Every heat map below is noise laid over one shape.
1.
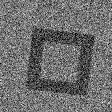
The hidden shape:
square frame
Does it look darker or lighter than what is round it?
darker
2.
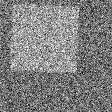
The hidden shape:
square
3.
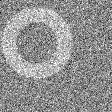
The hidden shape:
ring
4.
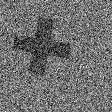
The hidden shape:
cross
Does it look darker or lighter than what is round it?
darker
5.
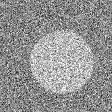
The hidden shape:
disc
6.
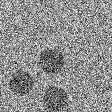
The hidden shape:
three dots
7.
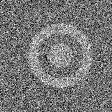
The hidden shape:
bullseye
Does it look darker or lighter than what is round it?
lighter
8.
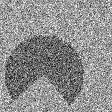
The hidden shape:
disc with a wedge cut out
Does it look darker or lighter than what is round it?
darker
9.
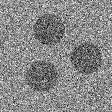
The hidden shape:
three dots
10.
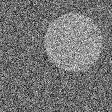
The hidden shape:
disc
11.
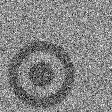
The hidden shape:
bullseye
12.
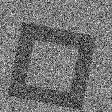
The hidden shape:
square frame
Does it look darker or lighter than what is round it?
darker
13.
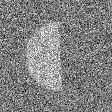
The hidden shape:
half disc
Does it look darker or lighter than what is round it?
lighter
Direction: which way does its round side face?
left
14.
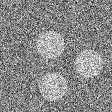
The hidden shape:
three dots
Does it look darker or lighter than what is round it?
lighter
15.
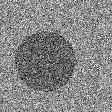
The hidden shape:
disc
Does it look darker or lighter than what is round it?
darker
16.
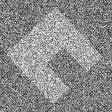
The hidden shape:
square with a notch
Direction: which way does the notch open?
down and right
